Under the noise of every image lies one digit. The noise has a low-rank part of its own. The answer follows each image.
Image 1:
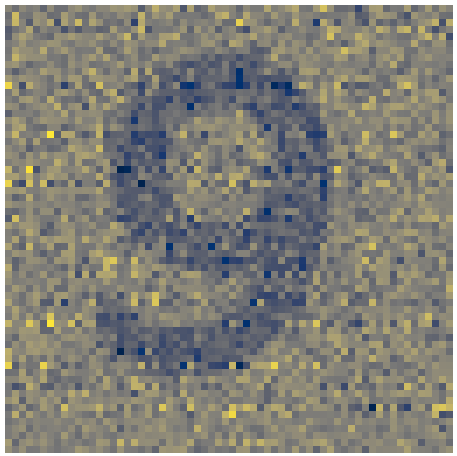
9
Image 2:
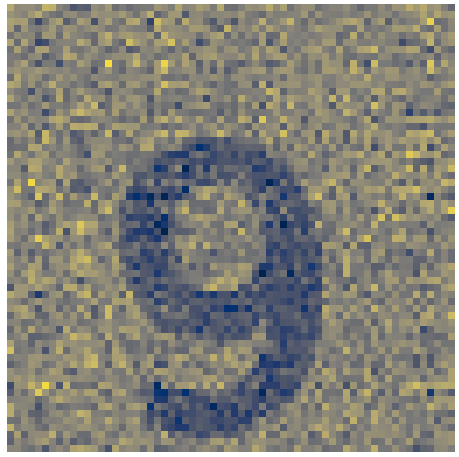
9
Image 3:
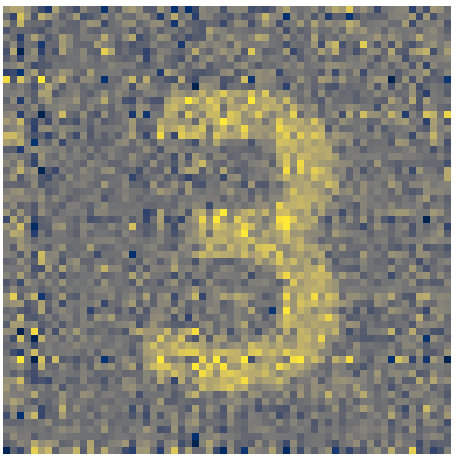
3
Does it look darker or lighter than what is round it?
lighter
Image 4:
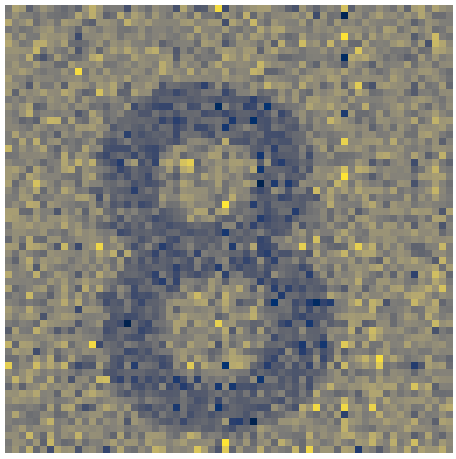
8
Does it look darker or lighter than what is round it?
darker
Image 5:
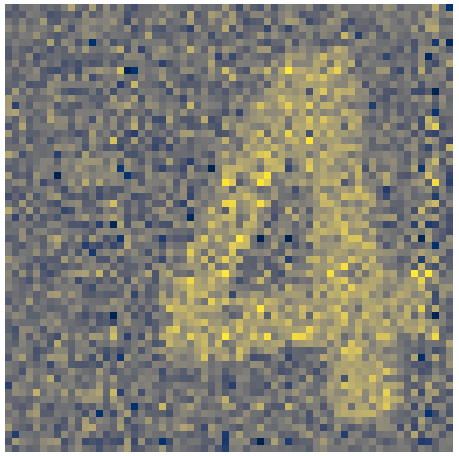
4
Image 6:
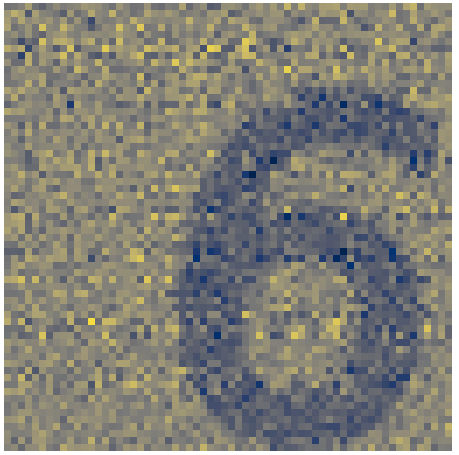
6
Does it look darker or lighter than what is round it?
darker
